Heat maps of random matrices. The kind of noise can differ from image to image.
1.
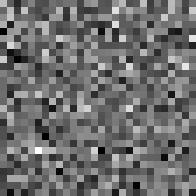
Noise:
low rank plus noise
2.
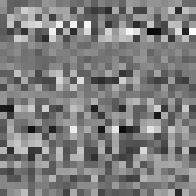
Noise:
rows of uneven size
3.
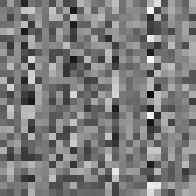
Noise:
columns of uneven size
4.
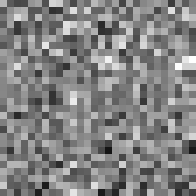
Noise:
low rank plus noise
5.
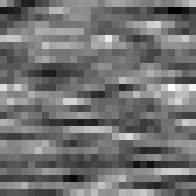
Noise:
streaked along the rows
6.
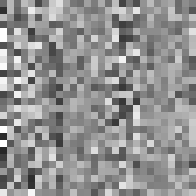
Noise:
columns of uneven size
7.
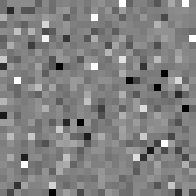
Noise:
heavy tails
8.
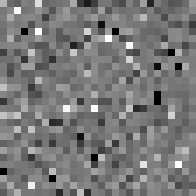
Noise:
heavy tails
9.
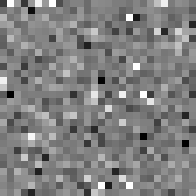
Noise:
heavy tails
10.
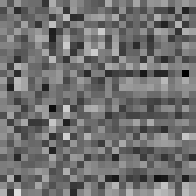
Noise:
low rank plus noise
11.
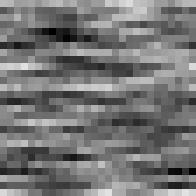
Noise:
streaked along the rows
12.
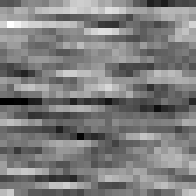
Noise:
streaked along the rows
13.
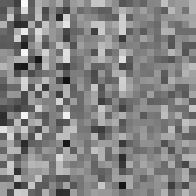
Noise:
columns of uneven size
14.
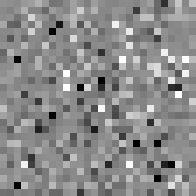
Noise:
heavy tails
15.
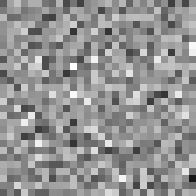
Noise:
independent entries
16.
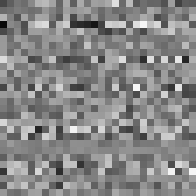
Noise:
rows of uneven size
